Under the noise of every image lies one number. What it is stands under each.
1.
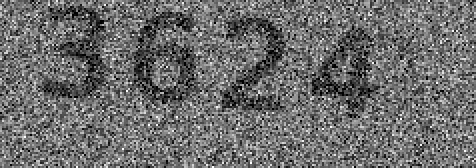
3624
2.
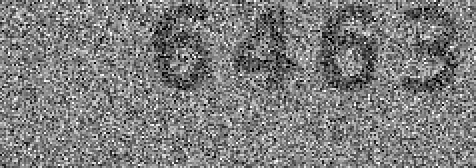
6463
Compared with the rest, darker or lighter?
darker
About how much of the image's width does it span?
two thirds
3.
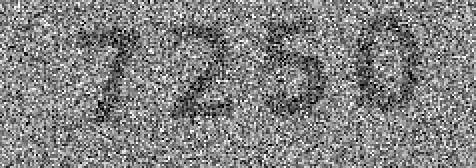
7250
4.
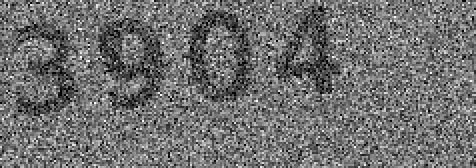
3904
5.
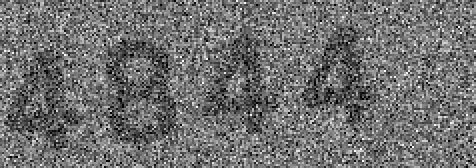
4844
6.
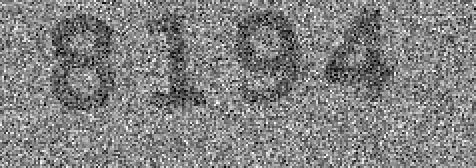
8194
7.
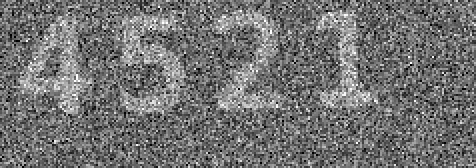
4521
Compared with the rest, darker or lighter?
lighter
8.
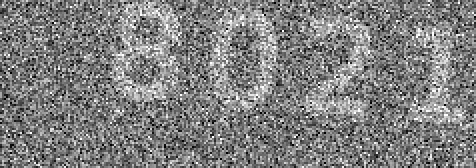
8021
